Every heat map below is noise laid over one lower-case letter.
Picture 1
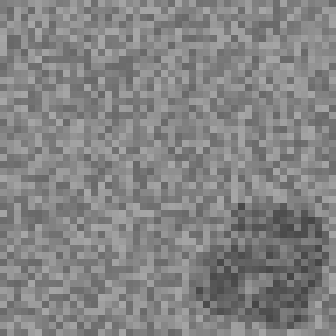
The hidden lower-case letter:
a
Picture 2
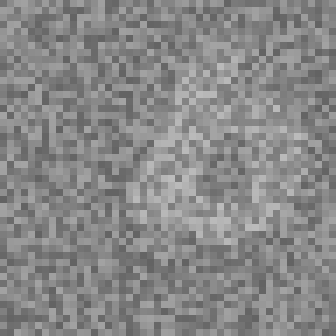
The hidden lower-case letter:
b
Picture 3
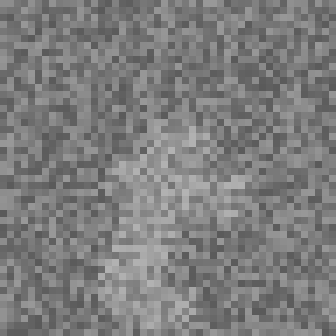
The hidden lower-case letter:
t
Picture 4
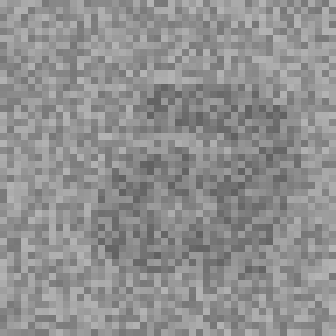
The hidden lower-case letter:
a
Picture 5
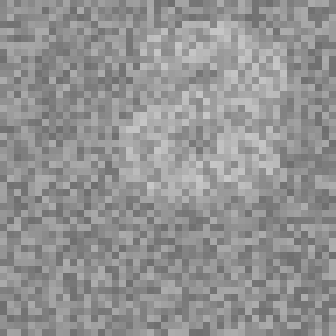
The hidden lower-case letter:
a
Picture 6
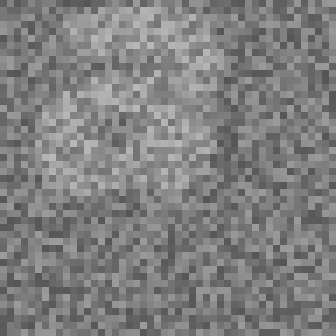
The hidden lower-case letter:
a
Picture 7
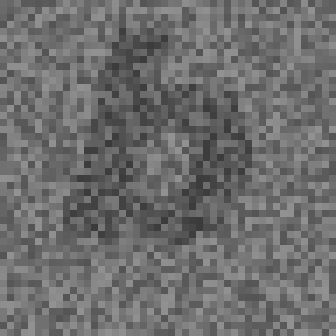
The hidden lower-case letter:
b
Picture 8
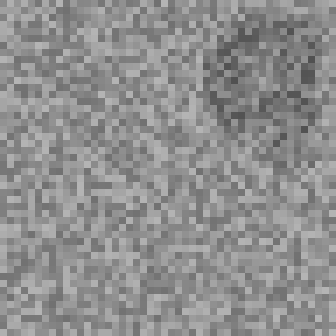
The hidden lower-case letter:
q
